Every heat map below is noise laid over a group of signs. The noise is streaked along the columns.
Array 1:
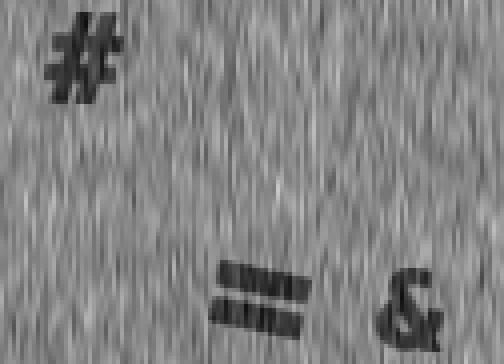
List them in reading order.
top left: hash sign; bottom middle: equals sign; bottom right: ampersand
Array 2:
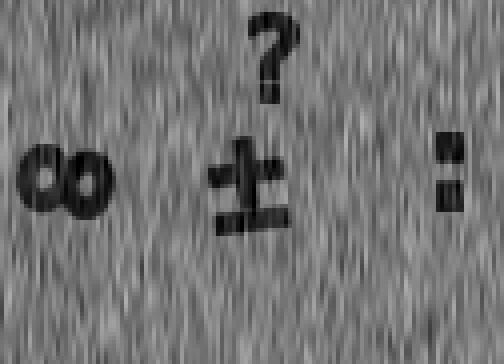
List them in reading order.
top middle: question mark; middle left: infinity sign; centre: plus-minus sign; middle right: colon
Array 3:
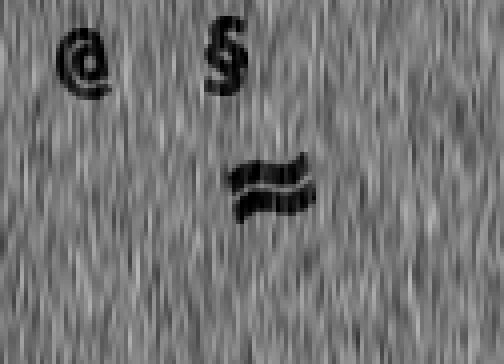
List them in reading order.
top left: at sign; top middle: section sign; centre: approximately sign
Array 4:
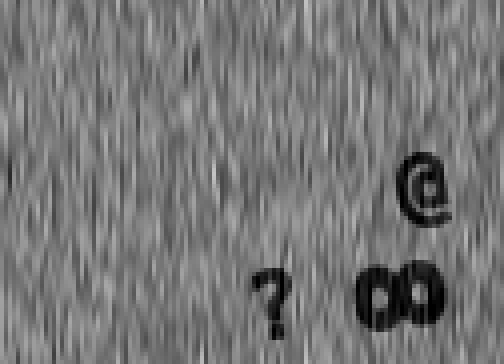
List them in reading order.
middle right: at sign; bottom middle: question mark; bottom right: infinity sign
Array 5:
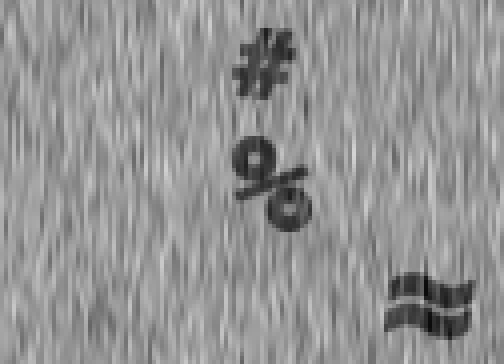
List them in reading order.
top middle: hash sign; centre: percent sign; bottom right: approximately sign
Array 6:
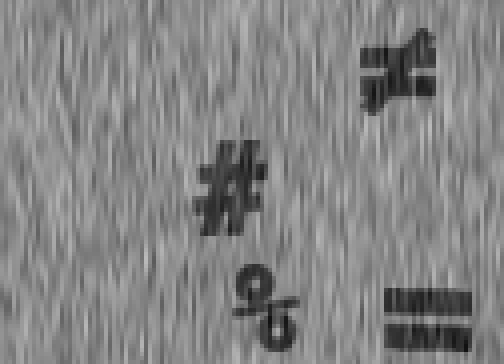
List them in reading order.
top right: not-equal sign; centre: hash sign; bottom middle: percent sign; bottom right: equals sign
